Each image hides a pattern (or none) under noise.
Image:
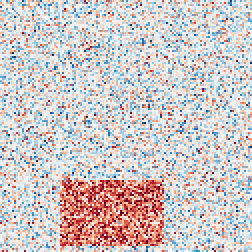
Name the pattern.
one block
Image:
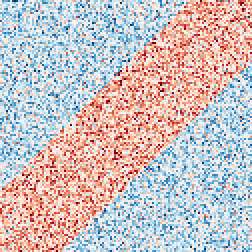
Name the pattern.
a diagonal band
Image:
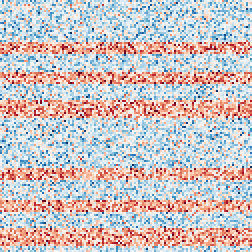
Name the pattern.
bands of rows
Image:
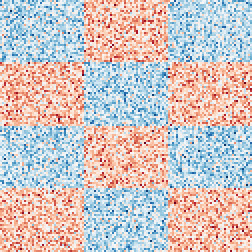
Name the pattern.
a checkerboard
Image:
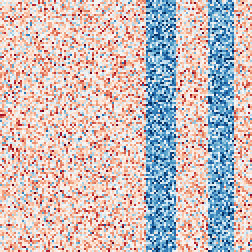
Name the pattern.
bands of columns
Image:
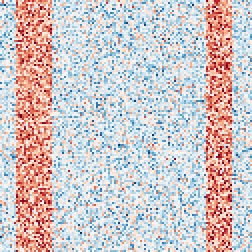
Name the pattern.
bands of columns
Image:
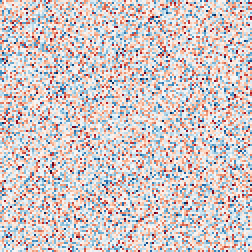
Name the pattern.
only noise
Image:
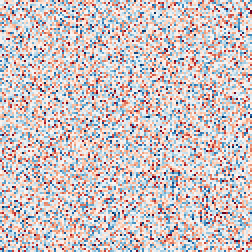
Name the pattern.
only noise
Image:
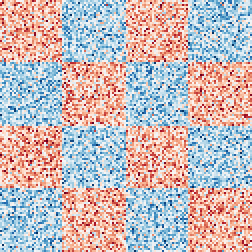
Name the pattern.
a checkerboard
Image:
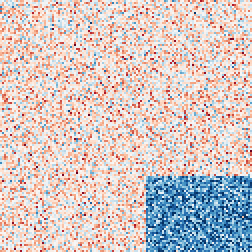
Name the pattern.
one block
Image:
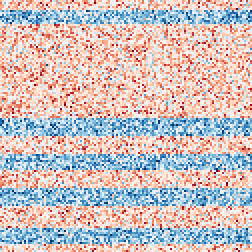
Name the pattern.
bands of rows
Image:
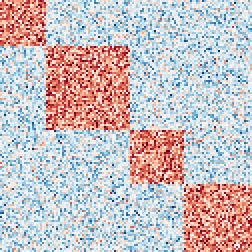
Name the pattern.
blocks along the diagonal
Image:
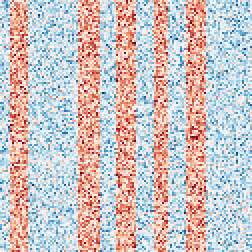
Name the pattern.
bands of columns
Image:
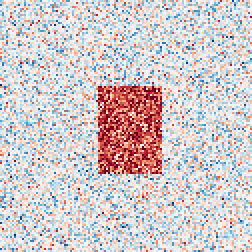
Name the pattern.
one block
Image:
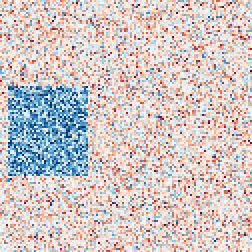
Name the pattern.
one block
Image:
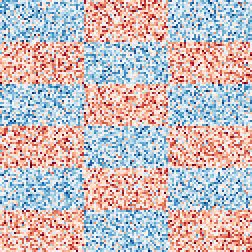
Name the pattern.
a checkerboard
